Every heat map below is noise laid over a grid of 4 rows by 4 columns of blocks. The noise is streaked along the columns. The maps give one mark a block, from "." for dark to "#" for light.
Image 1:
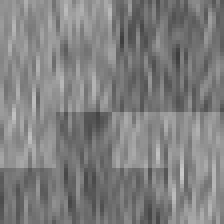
# # . .
# # . .
# . # #
. . . #
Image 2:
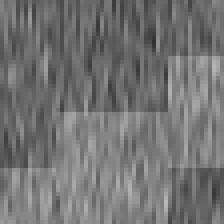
. . . .
. . . #
. # # #
# # # .
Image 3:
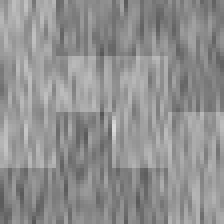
# . . .
# # # .
# . # #
. . . #
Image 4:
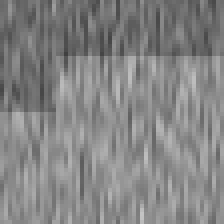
. . . .
. # # #
# # # #
# # # #
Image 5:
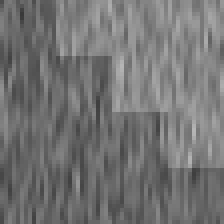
. # # #
. . # #
. . . #
. . . .
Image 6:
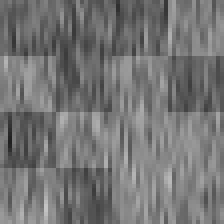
. . . #
# . # .
. # # #
# . # #
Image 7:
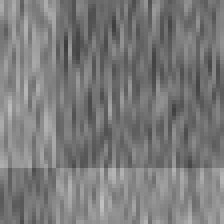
# . . .
# . . .
# . . .
. # # #
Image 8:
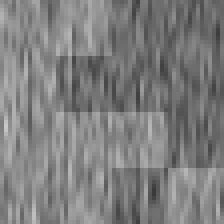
# # . .
# . . .
# # # .
# # . #
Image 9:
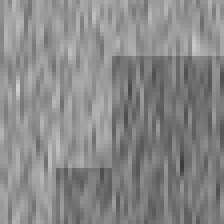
# # # #
# # . .
# # . .
# . . .
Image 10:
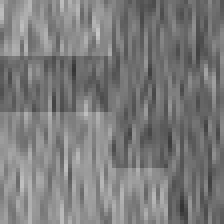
# # . .
. . . .
# # . .
# # # .
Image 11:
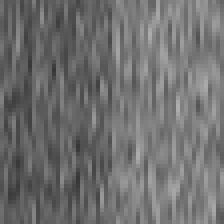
. . # #
. . # #
. . # #
. . # #
